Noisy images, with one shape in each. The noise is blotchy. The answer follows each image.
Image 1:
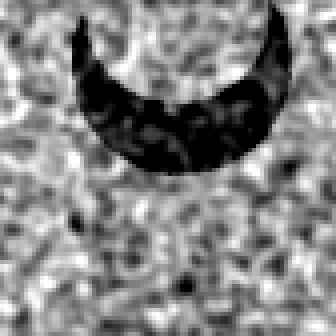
dark crescent
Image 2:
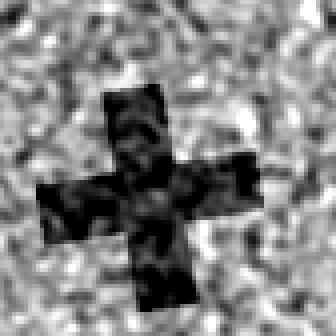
dark cross
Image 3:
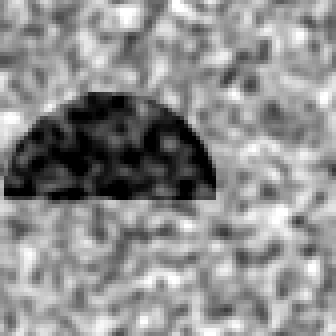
dark half disc
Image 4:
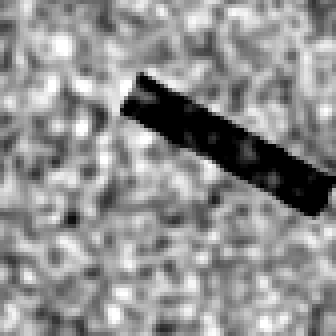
dark bar
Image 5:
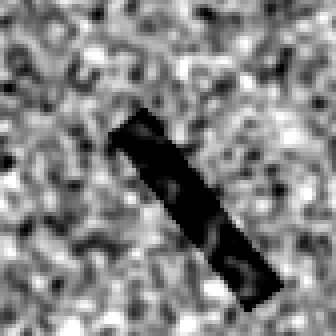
dark bar
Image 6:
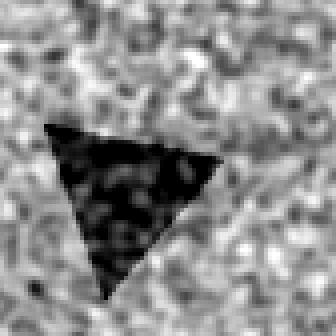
dark triangle
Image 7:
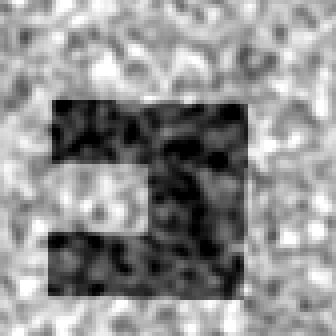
dark square with a notch
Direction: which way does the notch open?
left
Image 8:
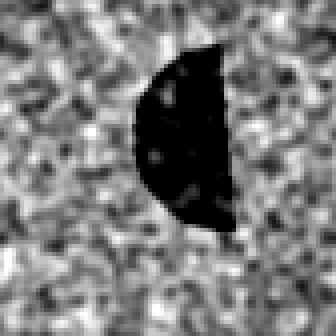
dark half disc
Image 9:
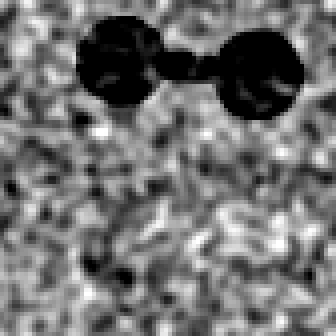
dark dumbbell
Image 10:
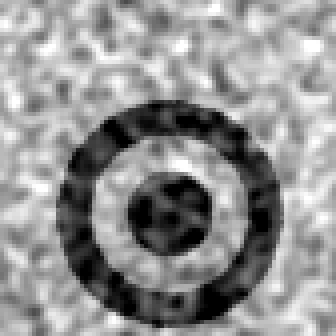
dark bullseye
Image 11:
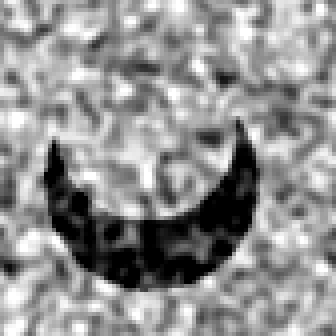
dark crescent
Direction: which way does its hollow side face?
up
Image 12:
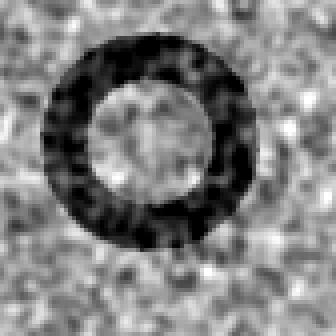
dark ring
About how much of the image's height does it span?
two thirds
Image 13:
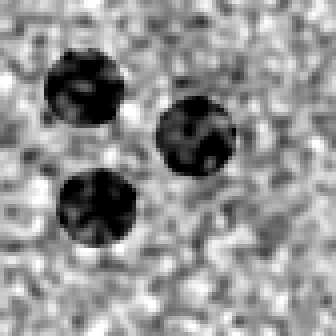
dark three dots
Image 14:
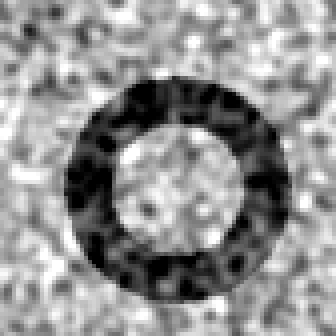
dark ring
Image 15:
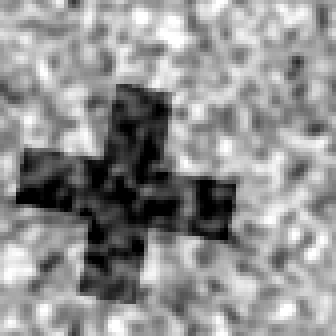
dark cross
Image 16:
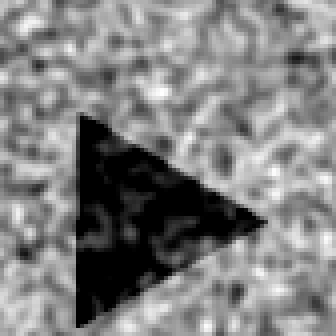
dark triangle
